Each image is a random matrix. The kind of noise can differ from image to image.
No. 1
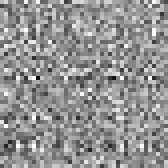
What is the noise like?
low rank plus noise
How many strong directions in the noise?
one
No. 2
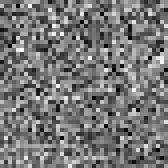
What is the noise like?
independent entries
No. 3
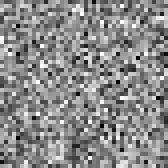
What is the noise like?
low rank plus noise
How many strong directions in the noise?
five to eight
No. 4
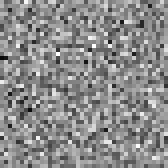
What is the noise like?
independent entries
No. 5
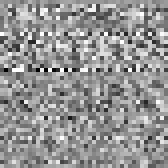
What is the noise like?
rows of uneven size
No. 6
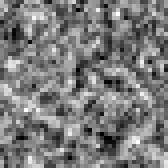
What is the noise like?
blotchy
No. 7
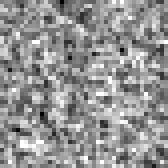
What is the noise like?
blotchy
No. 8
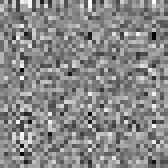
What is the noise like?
low rank plus noise
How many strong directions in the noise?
two
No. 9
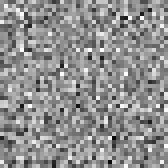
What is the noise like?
low rank plus noise
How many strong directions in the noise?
five to eight
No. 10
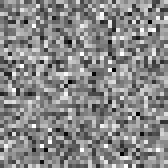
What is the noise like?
independent entries
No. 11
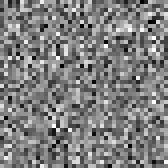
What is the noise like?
low rank plus noise
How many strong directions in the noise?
five to eight
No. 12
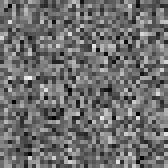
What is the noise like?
low rank plus noise
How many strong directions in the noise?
five to eight
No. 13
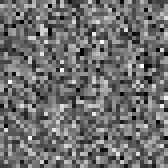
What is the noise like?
independent entries
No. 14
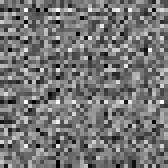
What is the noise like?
low rank plus noise
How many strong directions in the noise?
one
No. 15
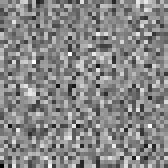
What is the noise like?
low rank plus noise
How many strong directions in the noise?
five to eight
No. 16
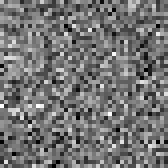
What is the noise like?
low rank plus noise
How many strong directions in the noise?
three or four
